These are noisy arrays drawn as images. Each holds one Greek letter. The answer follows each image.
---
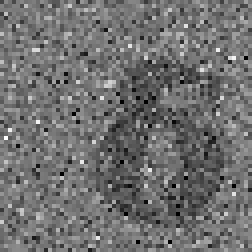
dark delta
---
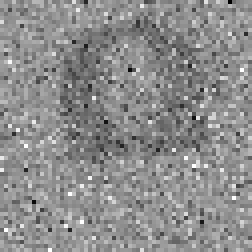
dark omega
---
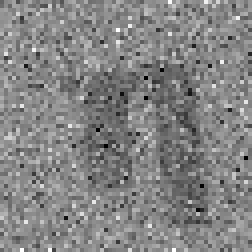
dark eta
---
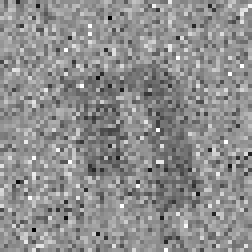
dark eta
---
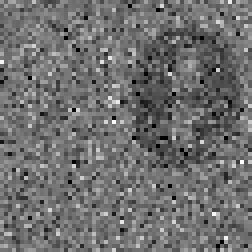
dark theta
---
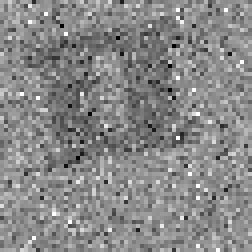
dark pi
